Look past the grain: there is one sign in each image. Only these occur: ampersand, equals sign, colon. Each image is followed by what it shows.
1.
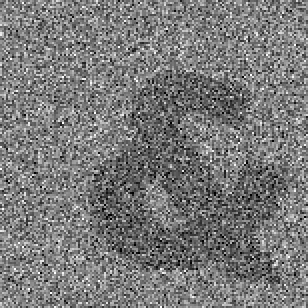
ampersand
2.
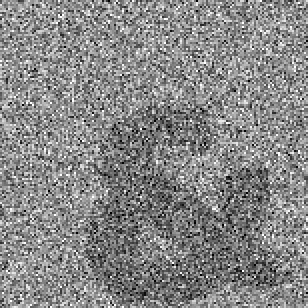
ampersand
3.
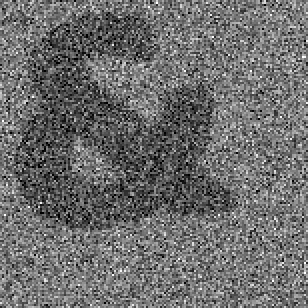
ampersand
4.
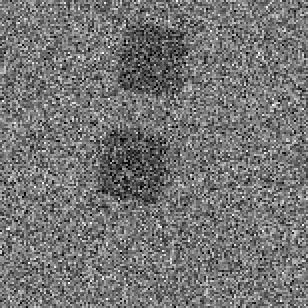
colon
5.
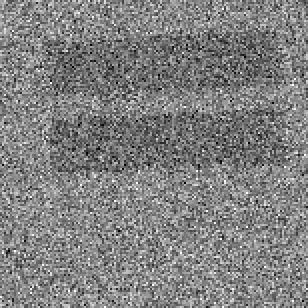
equals sign
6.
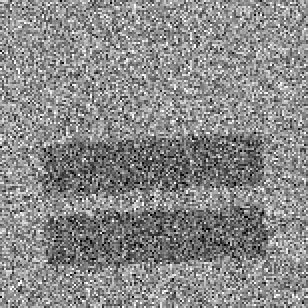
equals sign
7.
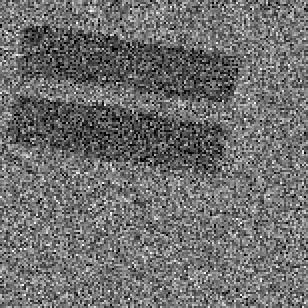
equals sign
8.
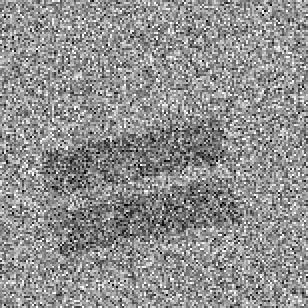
equals sign
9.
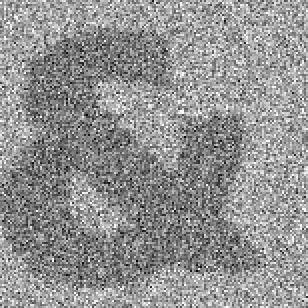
ampersand
